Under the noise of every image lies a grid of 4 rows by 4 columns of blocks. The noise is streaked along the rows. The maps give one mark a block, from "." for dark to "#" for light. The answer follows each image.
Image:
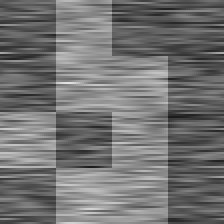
. # . .
. # # .
# . # .
. # # .
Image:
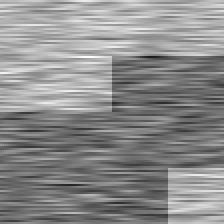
# # # #
# # . .
. . . .
. . . #
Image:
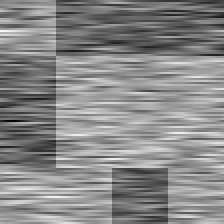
# . . .
. # # #
. # # #
# # . #
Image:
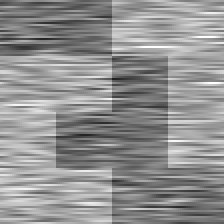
. . # #
# # . #
# . . #
# # . .
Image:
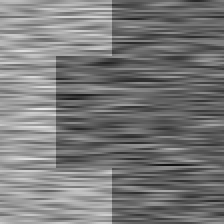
# # . .
# . . .
# . . .
# # . .
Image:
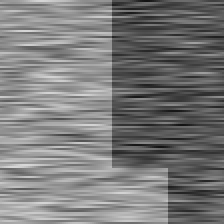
# # . .
# # . .
# # . .
# # # .
